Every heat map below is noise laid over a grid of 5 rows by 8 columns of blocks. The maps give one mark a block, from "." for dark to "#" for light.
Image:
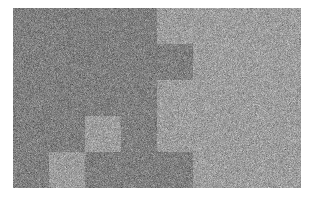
. . . . # # # #
. . . . . # # #
. . . . # # # #
. . # . # # # #
. # . . . # # #
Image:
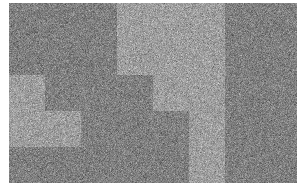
. . . # # # . .
. . . # # # . .
# . . . # # . .
# # . . . # . .
. . . . . # . .
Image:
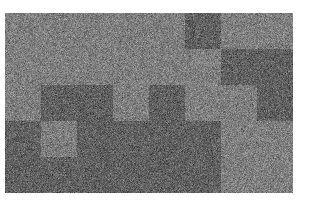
# # # # # . # #
# # # # # # . .
# . . # . # # .
. # . . . . # #
. . . . . . # #
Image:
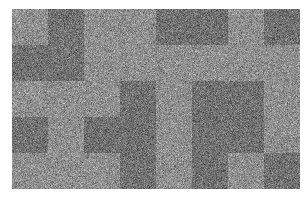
# . # # . . # .
. . # # # # # #
# # # . # . . #
. # . . # . . #
# # # . # . # .
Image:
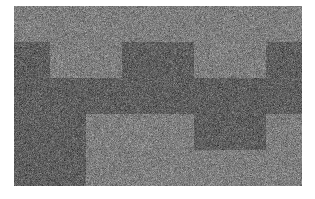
# # # # # # # #
. # # . . # # .
. . . . . . . .
. . # # # . . #
. . # # # # # #
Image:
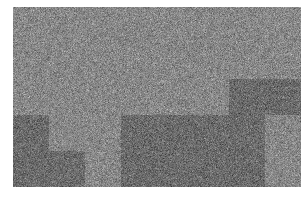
# # # # # # # #
# # # # # # # #
# # # # # # . .
. # # . . . . #
. . # . . . . #
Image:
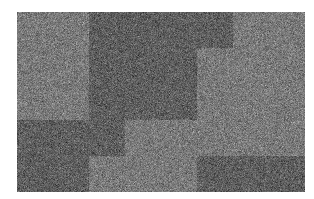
# # . . . . # #
# # . . . # # #
# # . . . # # #
. . . # # # # #
. . # # # . . .
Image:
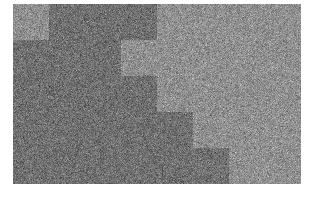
# . . . # # # #
. . . # # # # #
. . . . # # # #
. . . . . # # #
. . . . . . # #
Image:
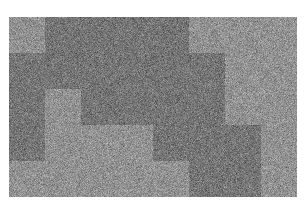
# . . . . # # #
. . . . . . # #
. # . . . . # #
. # # # . . . #
# # # # # . . #
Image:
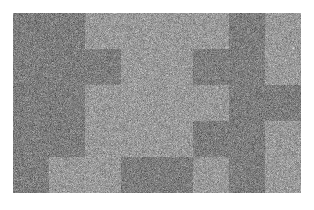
. . # # # # . #
. . . # # . . #
. . # # # # . .
. . # # # . . #
. # # . . # . #
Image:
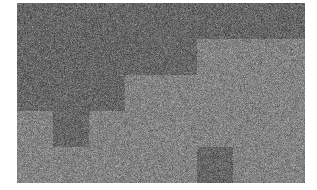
. . . . . . . .
. . . . . # # #
. . . # # # # #
# . # # # # # #
# # # # # . # #
